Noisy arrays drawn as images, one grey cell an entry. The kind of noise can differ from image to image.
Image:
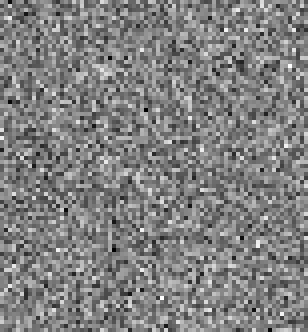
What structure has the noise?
independent entries
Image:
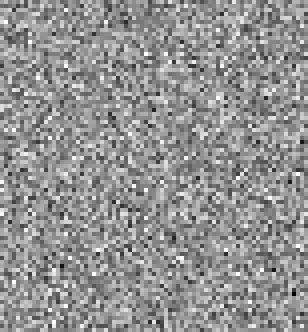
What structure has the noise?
independent entries
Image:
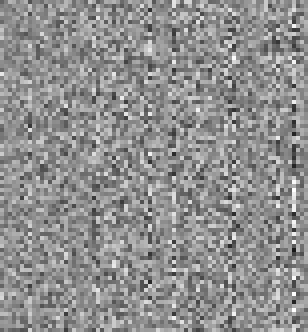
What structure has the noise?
columns of uneven size
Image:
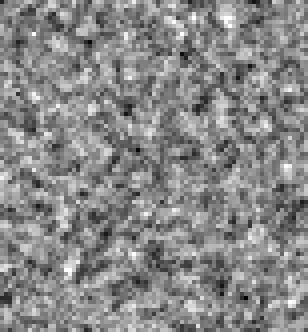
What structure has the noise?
blotchy
